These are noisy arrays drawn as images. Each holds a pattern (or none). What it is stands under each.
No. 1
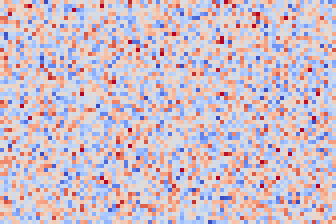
only noise
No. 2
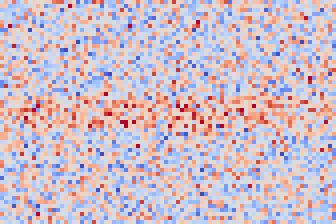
one horizontal stripe
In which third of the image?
middle
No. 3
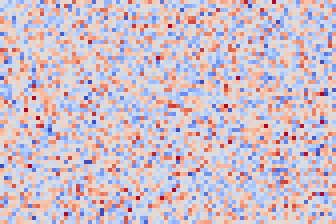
only noise
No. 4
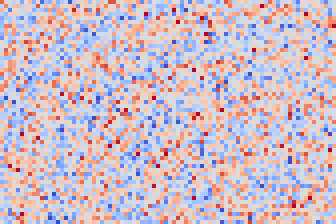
rings round one point
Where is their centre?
bottom right
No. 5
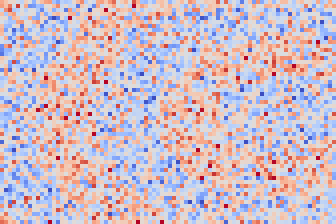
rings round one point
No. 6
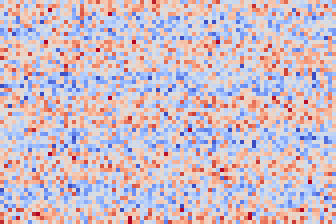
horizontal stripes
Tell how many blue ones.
4
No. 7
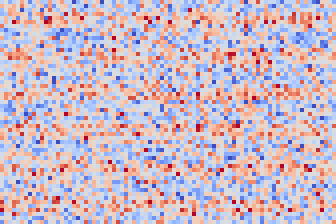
horizontal stripes
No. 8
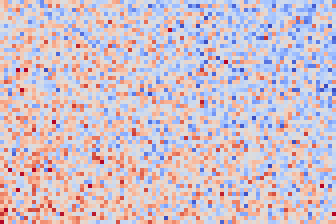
a smooth slope
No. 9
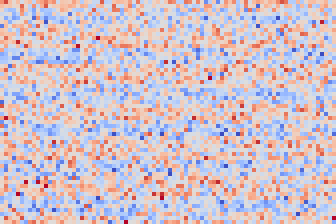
horizontal stripes
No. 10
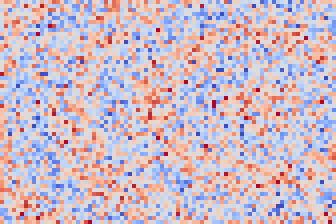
rings round one point
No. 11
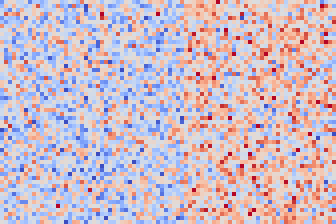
a sharp edge
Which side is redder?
right
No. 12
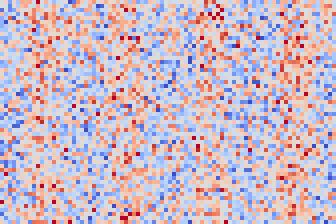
vertical stripes
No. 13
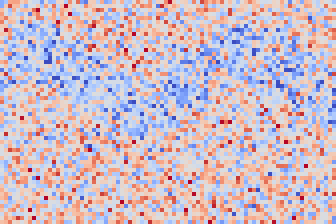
a wavy band
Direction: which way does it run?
left to right
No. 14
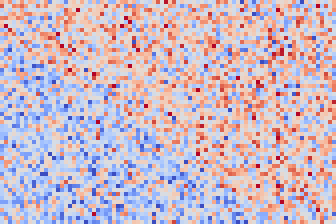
a sharp edge
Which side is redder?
top right
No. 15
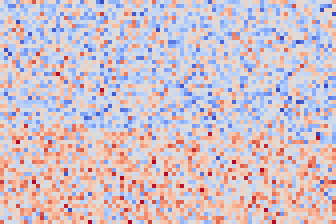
a sharp edge
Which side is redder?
bottom
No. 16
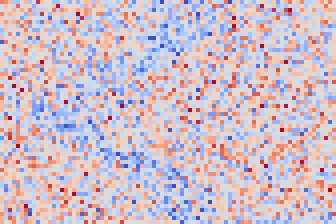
a wavy band
